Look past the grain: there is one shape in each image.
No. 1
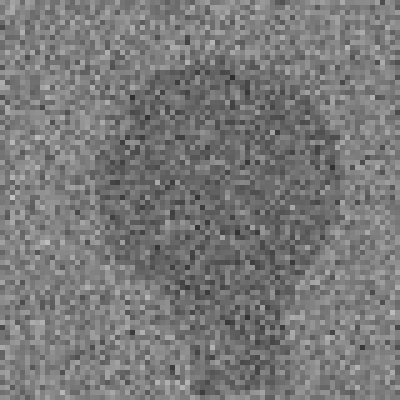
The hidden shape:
light bulb
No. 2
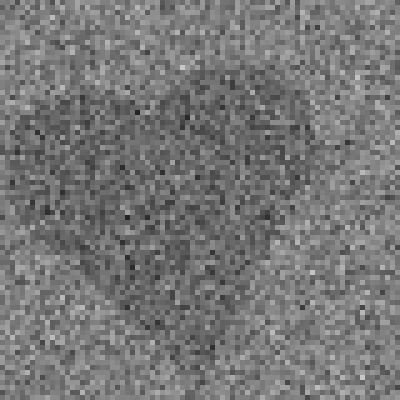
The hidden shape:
heart
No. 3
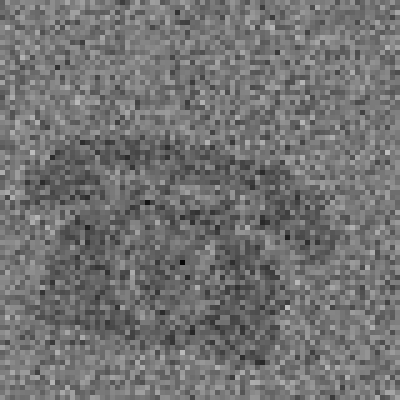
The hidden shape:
telephone
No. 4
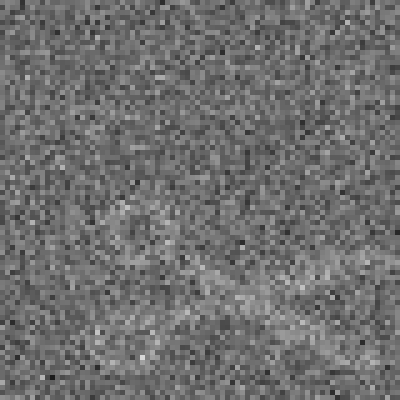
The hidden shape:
pair of scissors
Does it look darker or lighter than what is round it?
lighter
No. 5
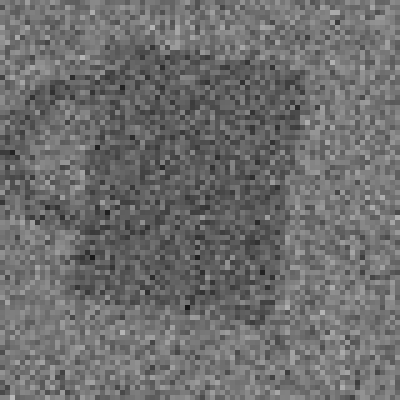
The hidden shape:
cup
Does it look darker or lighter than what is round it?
darker
